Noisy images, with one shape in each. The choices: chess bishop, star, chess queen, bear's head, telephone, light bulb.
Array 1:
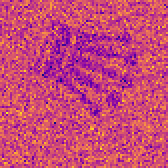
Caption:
dark chess queen
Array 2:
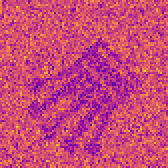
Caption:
dark chess queen
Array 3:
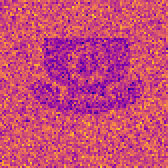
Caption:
dark telephone
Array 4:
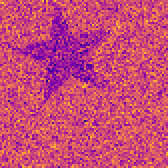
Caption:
dark star
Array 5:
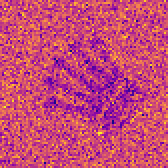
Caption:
dark chess queen
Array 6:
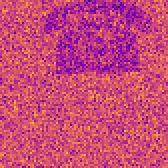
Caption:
dark telephone
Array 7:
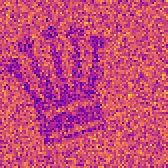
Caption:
dark chess queen
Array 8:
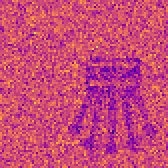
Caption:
dark chess queen
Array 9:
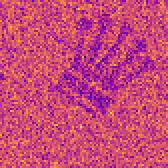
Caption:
dark chess queen
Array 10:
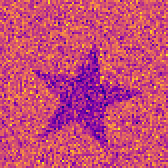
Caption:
dark star
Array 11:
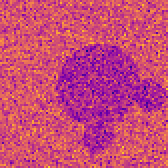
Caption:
dark bear's head
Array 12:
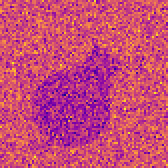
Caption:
dark light bulb
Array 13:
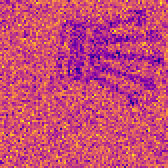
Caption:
dark chess queen
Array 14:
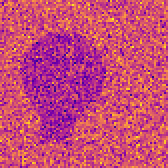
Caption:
dark light bulb
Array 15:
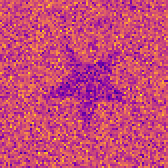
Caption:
dark star
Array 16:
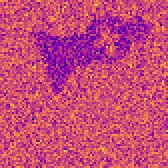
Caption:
dark chess bishop
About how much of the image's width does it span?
two thirds
